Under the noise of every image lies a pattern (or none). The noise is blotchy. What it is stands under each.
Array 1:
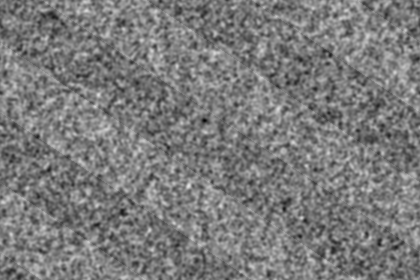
diagonal stripes
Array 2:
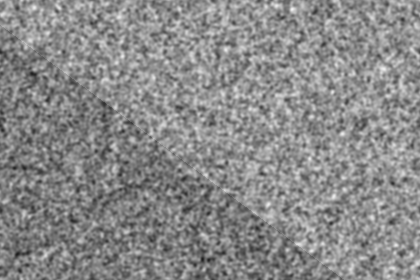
a sharp edge
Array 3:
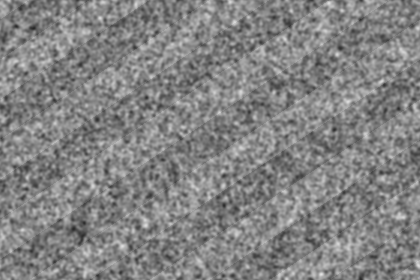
diagonal stripes
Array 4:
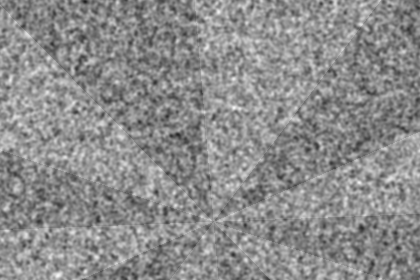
spokes from one point
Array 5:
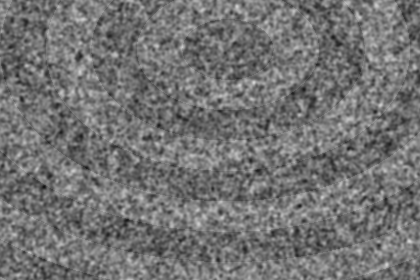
rings round one point
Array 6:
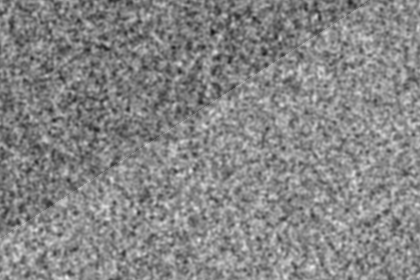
a sharp edge
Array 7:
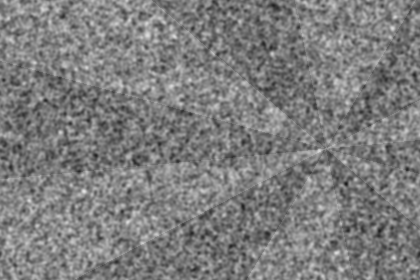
spokes from one point
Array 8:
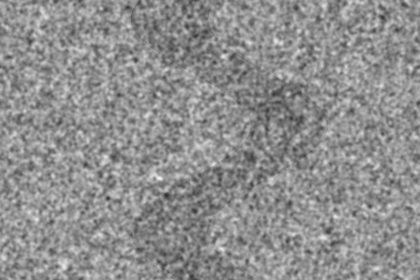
a wavy band
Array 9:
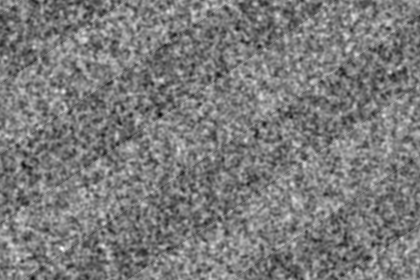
diagonal stripes
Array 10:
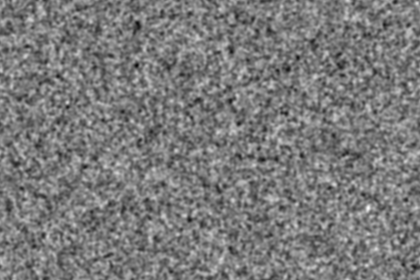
only noise
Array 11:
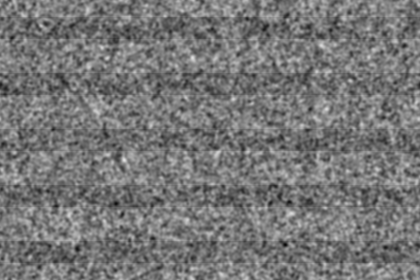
horizontal stripes
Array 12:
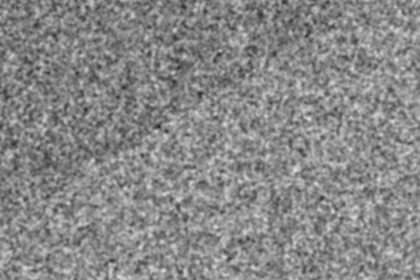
a sharp edge
